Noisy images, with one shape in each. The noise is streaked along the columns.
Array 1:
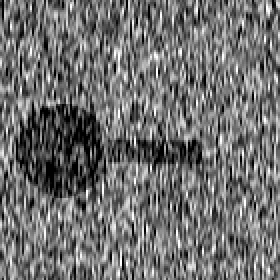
lollipop
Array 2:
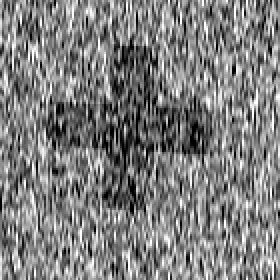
cross
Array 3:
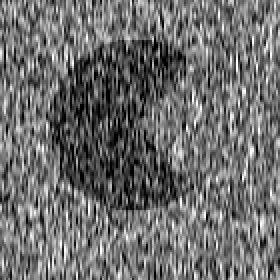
disc with a wedge cut out
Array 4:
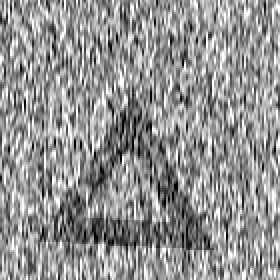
triangle frame
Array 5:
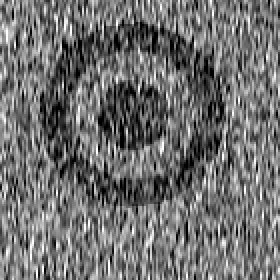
bullseye
